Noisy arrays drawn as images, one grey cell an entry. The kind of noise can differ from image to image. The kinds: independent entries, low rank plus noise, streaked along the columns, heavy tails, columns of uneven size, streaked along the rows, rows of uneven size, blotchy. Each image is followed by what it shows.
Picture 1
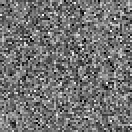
independent entries
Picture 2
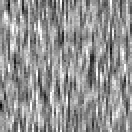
streaked along the columns
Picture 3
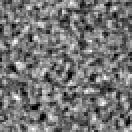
blotchy
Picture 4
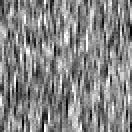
streaked along the columns
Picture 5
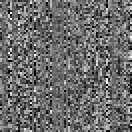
columns of uneven size
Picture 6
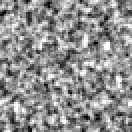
blotchy
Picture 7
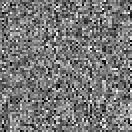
low rank plus noise
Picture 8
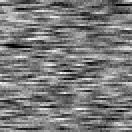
streaked along the rows
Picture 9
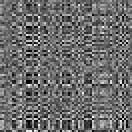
low rank plus noise
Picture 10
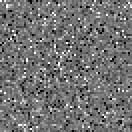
heavy tails
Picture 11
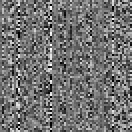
columns of uneven size
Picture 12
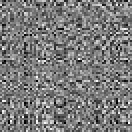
low rank plus noise
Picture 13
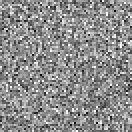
independent entries
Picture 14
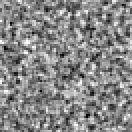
blotchy
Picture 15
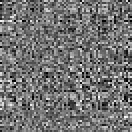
low rank plus noise
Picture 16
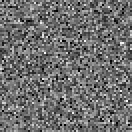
independent entries
